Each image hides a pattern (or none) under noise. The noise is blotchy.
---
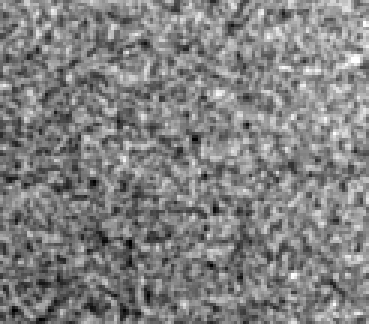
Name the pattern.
a smooth slope
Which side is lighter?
top right
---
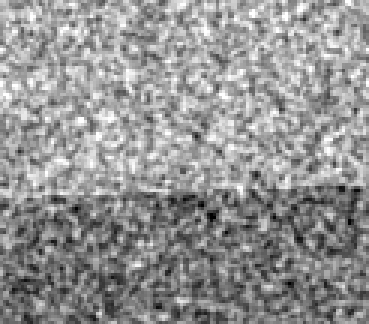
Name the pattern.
a sharp edge
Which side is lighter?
top
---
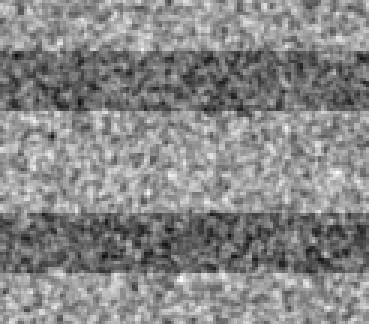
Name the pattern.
horizontal stripes
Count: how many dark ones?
2
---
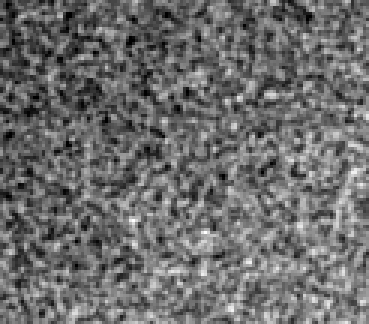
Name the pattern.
a smooth slope
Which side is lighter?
bottom right
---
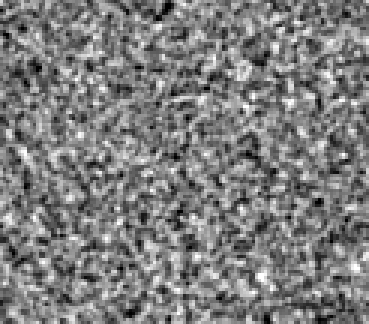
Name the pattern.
only noise
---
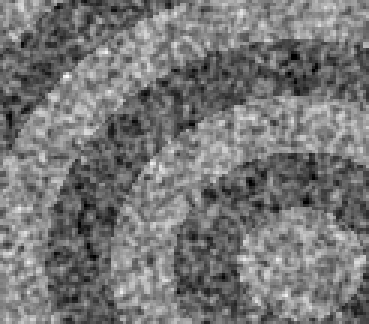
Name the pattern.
rings round one point
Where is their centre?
bottom right
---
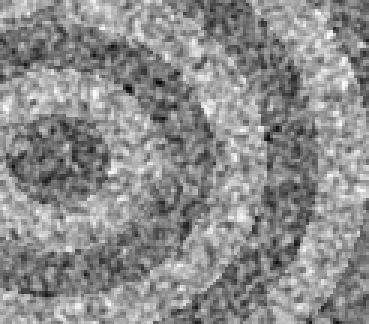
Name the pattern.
rings round one point
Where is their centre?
middle left
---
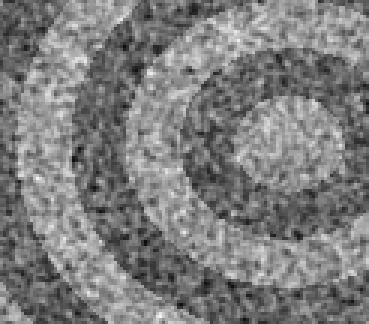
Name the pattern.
rings round one point
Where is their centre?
middle right
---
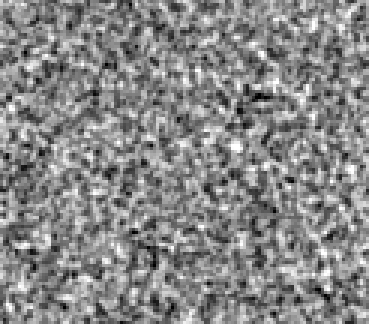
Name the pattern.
only noise
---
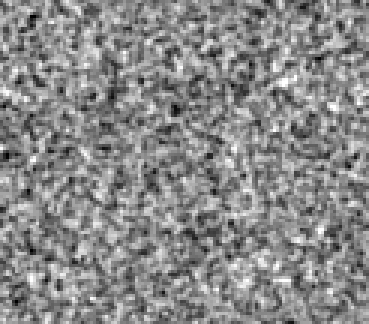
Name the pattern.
only noise
